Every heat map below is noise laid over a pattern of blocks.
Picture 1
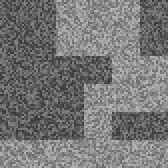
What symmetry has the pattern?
no symmetry
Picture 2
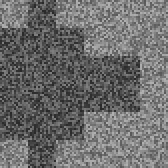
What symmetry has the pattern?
top and bottom mirror each other
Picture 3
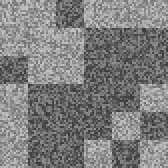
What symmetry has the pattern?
mirrored about the diagonal from the top left
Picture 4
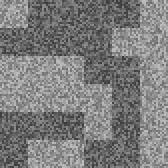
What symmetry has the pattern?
no symmetry
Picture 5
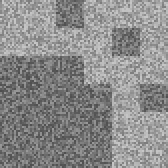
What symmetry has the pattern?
mirrored about the diagonal from the bottom left
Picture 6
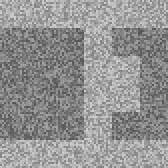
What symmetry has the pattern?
top and bottom mirror each other
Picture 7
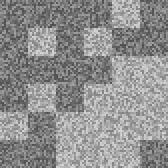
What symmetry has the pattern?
mirrored about the diagonal from the top left
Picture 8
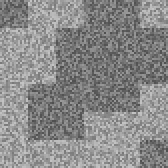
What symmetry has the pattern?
mirrored about the diagonal from the bottom left
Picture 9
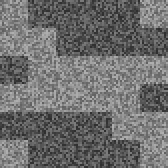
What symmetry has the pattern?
the same after a half turn
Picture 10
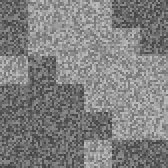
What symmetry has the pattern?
mirrored about the diagonal from the bottom left
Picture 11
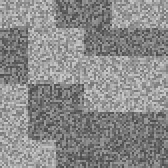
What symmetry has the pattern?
no symmetry
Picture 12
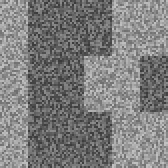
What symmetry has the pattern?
top and bottom mirror each other
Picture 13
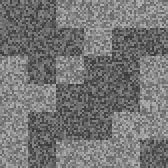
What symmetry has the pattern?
mirrored about the diagonal from the top left
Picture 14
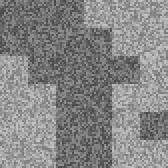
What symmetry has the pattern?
no symmetry
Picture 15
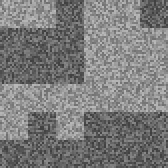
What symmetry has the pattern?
no symmetry
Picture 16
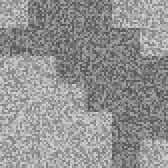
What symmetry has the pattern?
mirrored about the diagonal from the bottom left
